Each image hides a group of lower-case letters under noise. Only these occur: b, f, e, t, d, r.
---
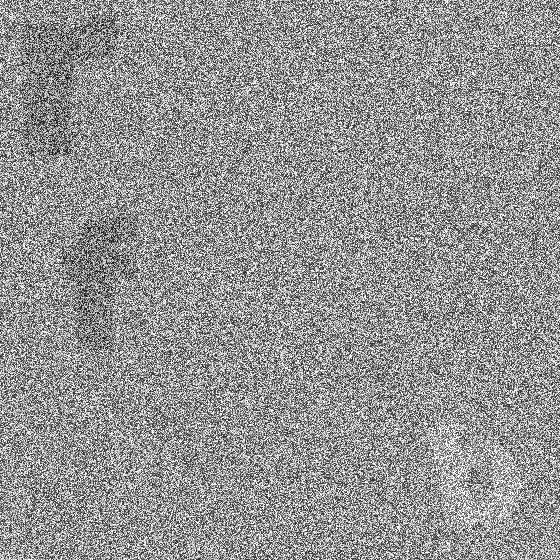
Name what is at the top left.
r
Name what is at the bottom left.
nothing
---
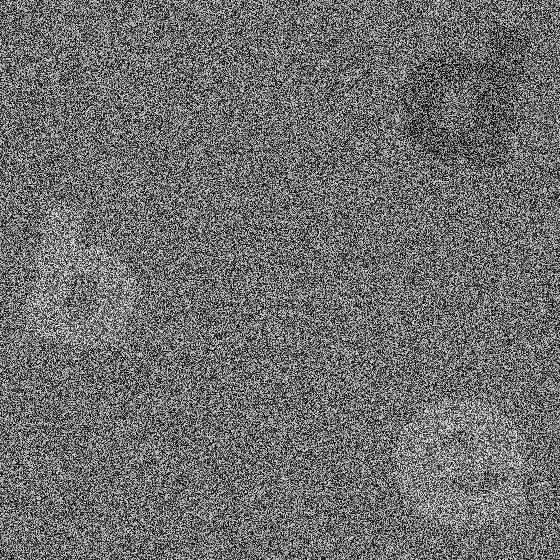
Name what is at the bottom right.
e
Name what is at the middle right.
nothing
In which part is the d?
top right
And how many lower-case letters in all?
3
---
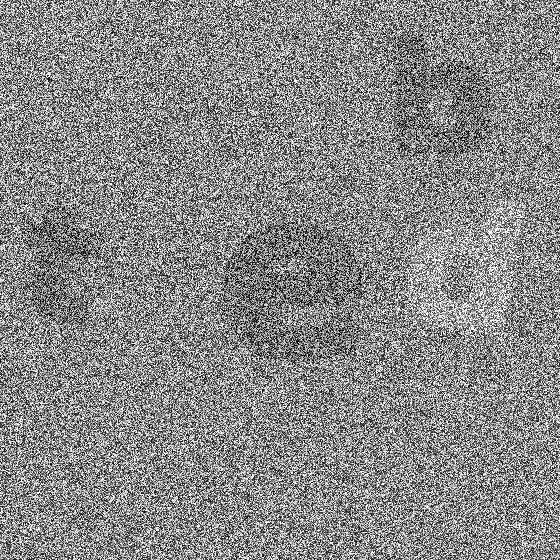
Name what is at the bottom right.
nothing
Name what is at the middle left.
t
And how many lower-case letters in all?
4
